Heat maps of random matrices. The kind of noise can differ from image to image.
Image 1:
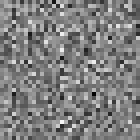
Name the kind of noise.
low rank plus noise
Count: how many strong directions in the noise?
three or four
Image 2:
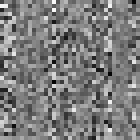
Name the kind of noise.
columns of uneven size
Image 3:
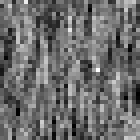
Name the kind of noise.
streaked along the columns
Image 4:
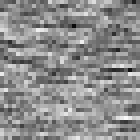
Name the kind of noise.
streaked along the rows
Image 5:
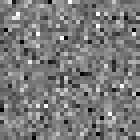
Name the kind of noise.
heavy tails
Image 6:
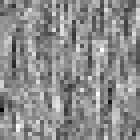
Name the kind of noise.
streaked along the columns
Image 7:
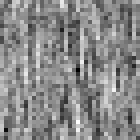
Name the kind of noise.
streaked along the columns
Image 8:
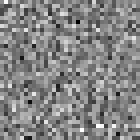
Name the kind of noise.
low rank plus noise
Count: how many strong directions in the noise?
five to eight
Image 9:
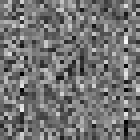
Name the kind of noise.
columns of uneven size
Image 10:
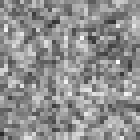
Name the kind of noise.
blotchy
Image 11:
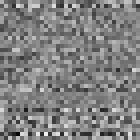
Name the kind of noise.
rows of uneven size
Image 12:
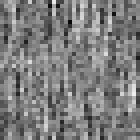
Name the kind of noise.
streaked along the columns
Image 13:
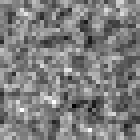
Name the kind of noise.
blotchy
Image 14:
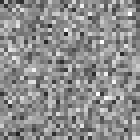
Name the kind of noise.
independent entries
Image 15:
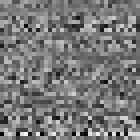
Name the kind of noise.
rows of uneven size
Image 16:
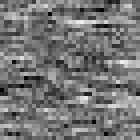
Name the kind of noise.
streaked along the rows
